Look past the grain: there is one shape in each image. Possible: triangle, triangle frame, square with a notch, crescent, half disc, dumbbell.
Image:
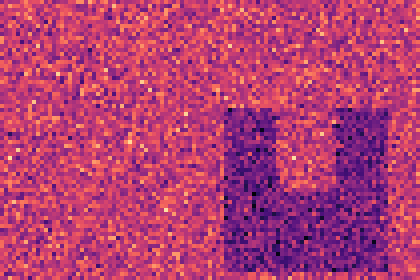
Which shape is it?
square with a notch
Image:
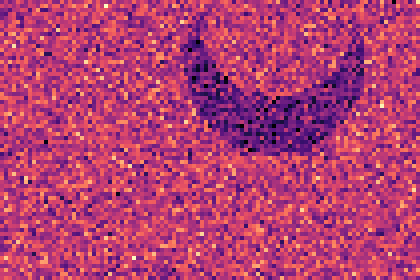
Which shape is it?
crescent
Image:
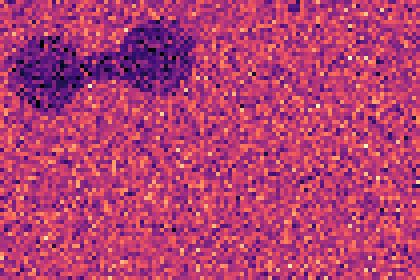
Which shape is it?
dumbbell
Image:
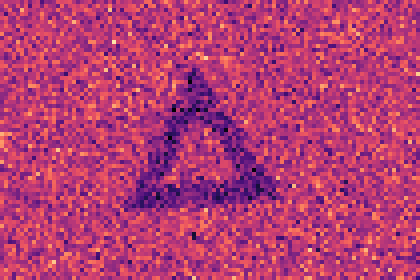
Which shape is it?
triangle frame
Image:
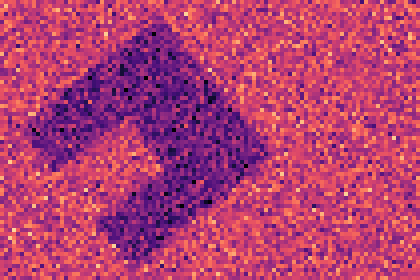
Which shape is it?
square with a notch
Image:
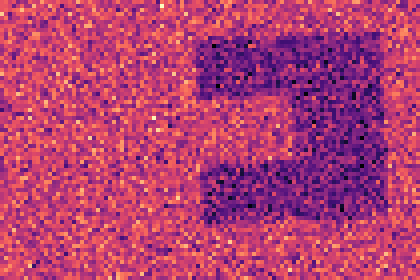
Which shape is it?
square with a notch
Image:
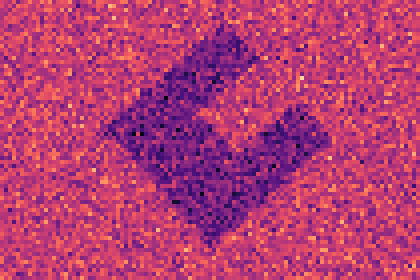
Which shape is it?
square with a notch
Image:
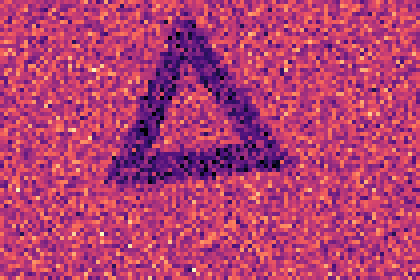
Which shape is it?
triangle frame
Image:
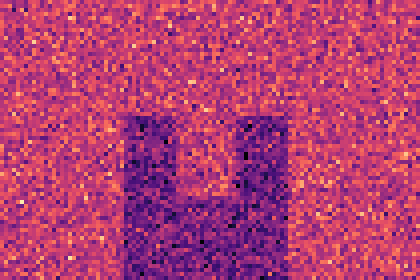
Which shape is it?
square with a notch
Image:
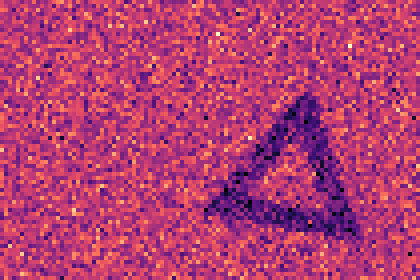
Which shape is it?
triangle frame
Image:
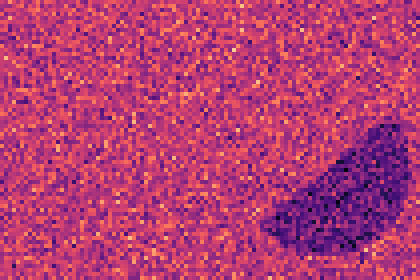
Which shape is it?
half disc
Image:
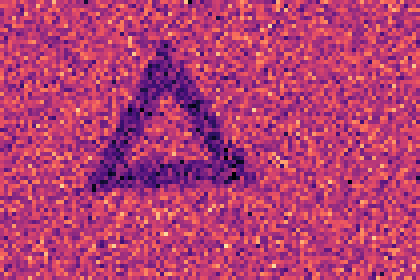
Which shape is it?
triangle frame
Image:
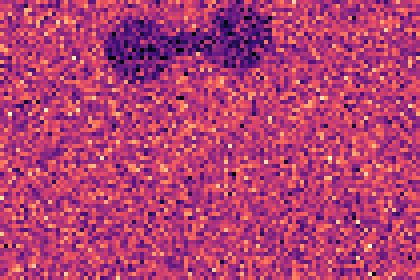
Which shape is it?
dumbbell
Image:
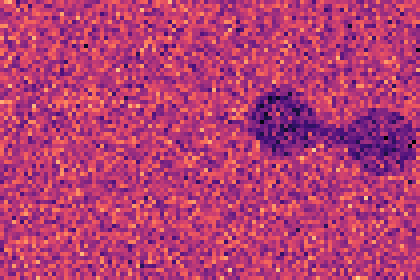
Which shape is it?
dumbbell
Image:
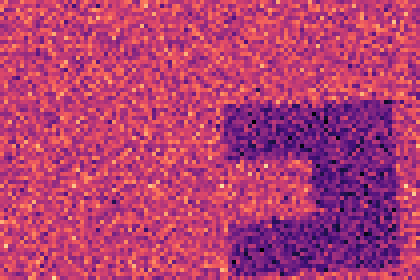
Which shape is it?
square with a notch
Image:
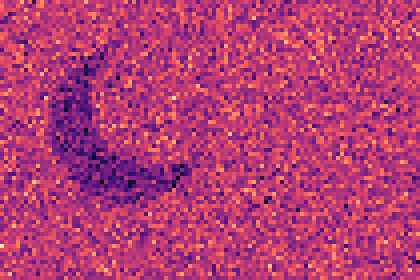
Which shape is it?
crescent
